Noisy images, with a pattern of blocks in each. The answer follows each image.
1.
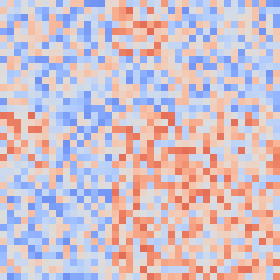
mirrored about the diagonal from the top left
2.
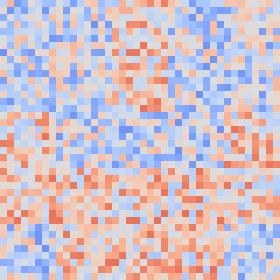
left and right mirror each other
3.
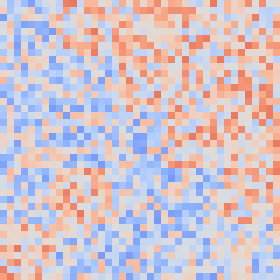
mirrored about the diagonal from the bottom left
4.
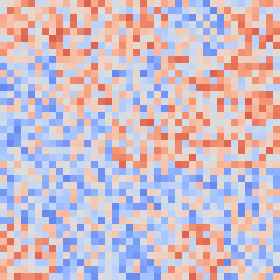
no symmetry
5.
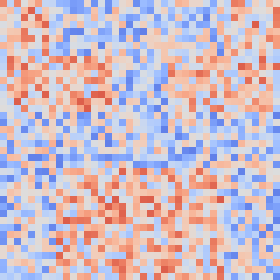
left and right mirror each other
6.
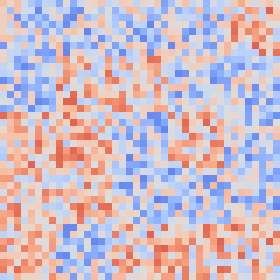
no symmetry
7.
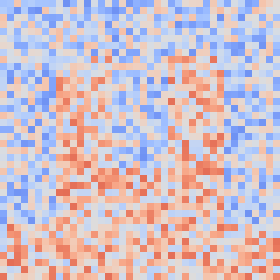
left and right mirror each other
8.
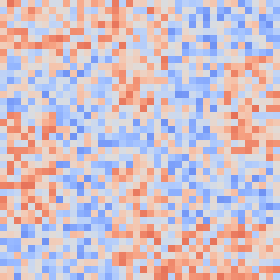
the same after a half turn
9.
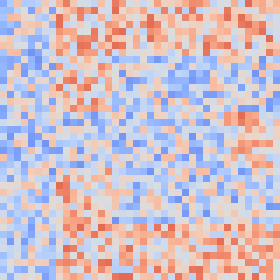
top and bottom mirror each other
